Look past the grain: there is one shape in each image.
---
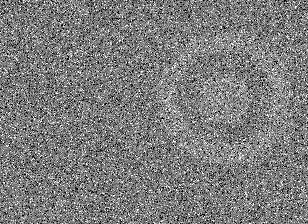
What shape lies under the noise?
bullseye
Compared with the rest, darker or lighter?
lighter
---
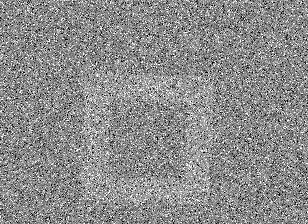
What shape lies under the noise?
square frame
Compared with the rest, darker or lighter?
lighter
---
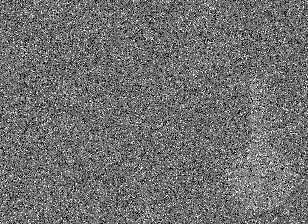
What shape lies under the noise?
lollipop
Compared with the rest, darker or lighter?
lighter
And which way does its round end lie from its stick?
down
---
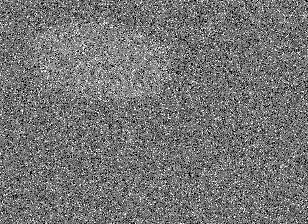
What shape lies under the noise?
ellipse
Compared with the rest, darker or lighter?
lighter
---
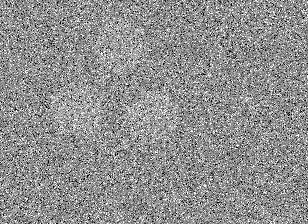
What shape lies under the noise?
three dots
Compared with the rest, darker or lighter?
lighter
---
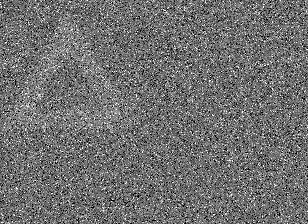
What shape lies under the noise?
triangle frame
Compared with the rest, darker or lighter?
lighter
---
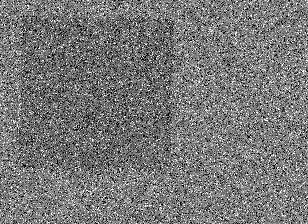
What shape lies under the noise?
square
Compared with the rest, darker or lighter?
darker
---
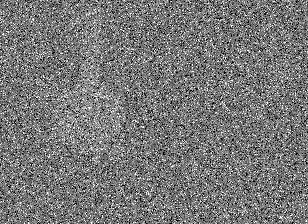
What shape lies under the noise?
lollipop
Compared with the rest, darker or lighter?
lighter
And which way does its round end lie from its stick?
down
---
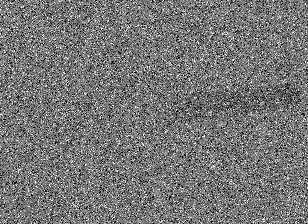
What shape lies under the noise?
bar
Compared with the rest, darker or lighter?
darker
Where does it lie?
middle right
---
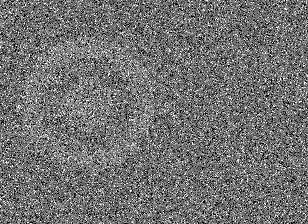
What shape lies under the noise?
bullseye
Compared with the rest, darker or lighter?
lighter
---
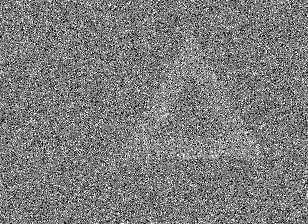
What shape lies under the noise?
triangle frame
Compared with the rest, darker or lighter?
lighter
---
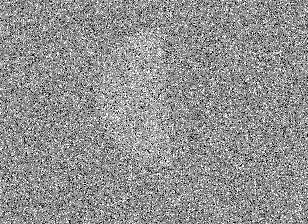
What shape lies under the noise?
half disc
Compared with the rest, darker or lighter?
lighter
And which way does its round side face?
left
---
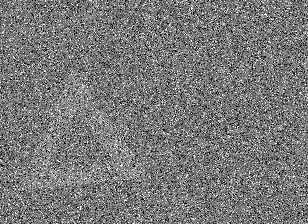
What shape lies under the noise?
triangle frame
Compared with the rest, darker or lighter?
lighter
